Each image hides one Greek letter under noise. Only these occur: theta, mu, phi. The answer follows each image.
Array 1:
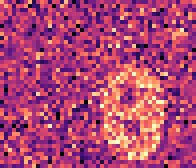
theta
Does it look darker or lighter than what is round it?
lighter
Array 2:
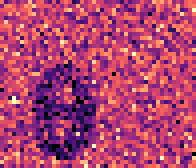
theta
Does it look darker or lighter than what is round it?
darker
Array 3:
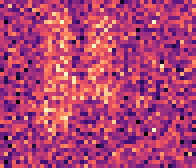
mu
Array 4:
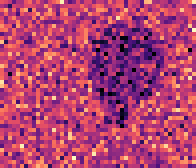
phi
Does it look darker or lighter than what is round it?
darker
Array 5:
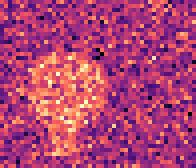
phi
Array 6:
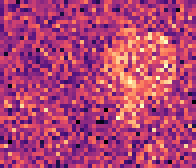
phi
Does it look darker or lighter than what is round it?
lighter
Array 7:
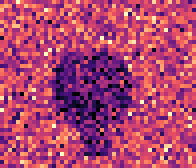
phi
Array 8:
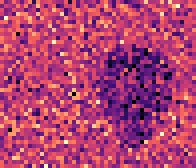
phi
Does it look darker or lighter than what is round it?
darker
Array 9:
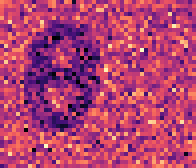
theta
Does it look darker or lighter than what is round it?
darker
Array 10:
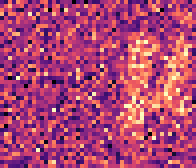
mu
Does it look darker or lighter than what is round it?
lighter
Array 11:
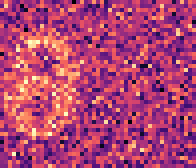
theta
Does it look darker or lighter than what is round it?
lighter
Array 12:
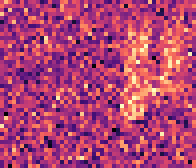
mu
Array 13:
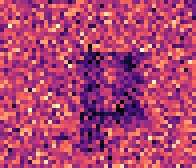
mu
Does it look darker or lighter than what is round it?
darker
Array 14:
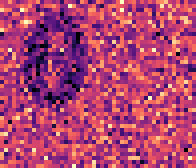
theta
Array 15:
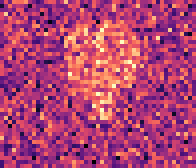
phi
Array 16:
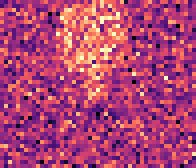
phi
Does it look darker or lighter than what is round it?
lighter
